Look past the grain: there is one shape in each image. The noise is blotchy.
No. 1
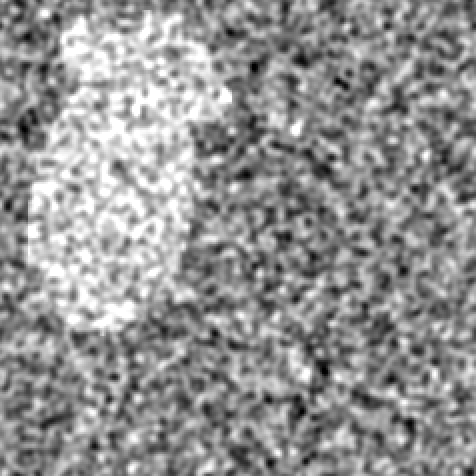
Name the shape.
footprint
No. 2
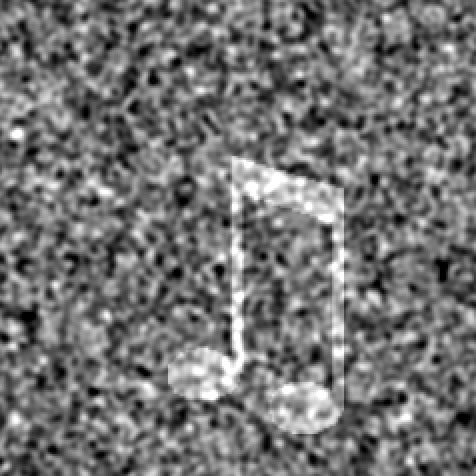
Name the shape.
pair of musical notes
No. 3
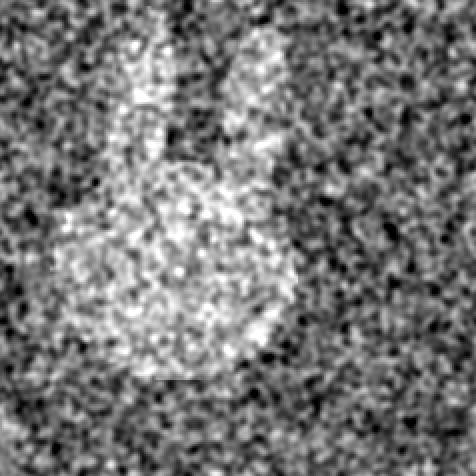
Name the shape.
rabbit's head
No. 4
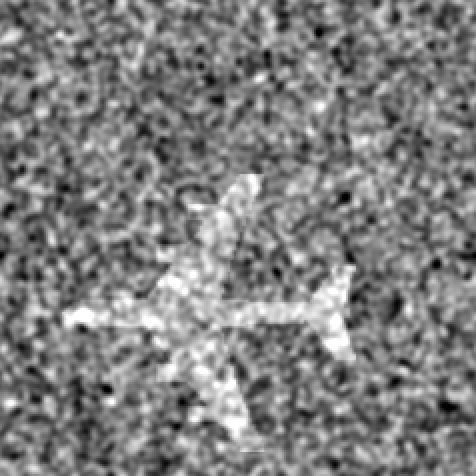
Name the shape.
airplane
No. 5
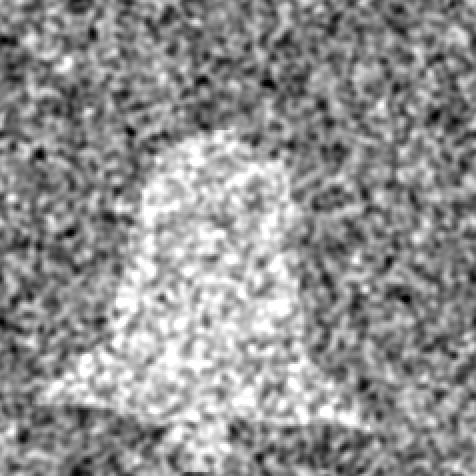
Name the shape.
bell
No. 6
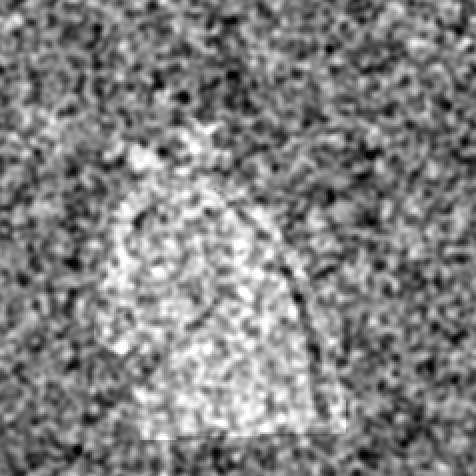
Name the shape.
chess knight
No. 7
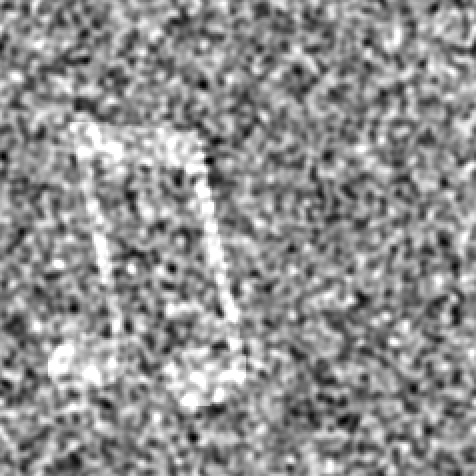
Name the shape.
pair of musical notes
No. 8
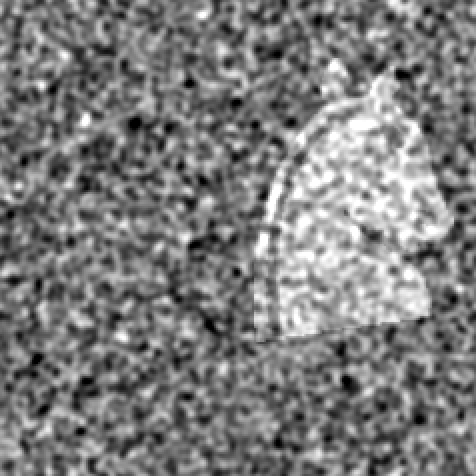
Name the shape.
chess knight
